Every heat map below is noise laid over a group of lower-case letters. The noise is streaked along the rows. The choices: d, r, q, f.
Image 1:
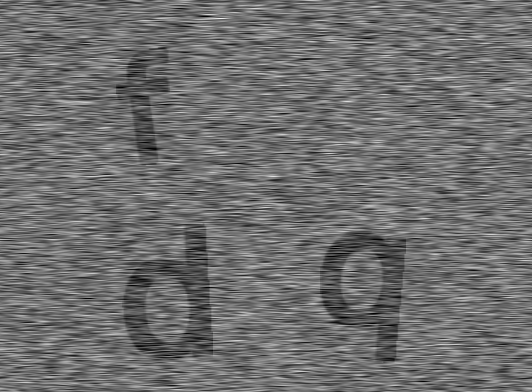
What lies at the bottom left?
d
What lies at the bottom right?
q
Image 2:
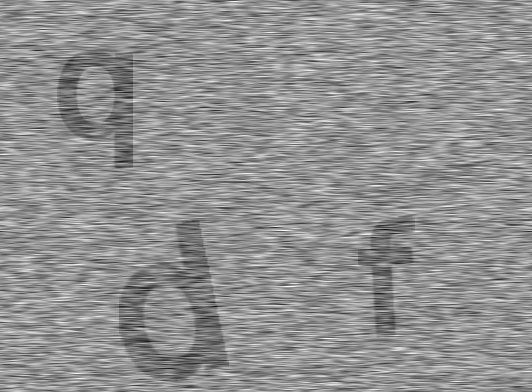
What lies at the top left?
q
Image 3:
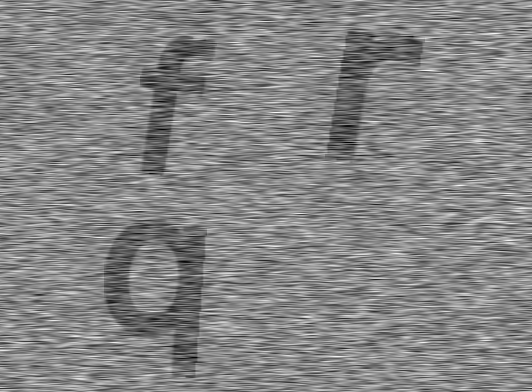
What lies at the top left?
f
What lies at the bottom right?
nothing
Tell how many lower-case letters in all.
3
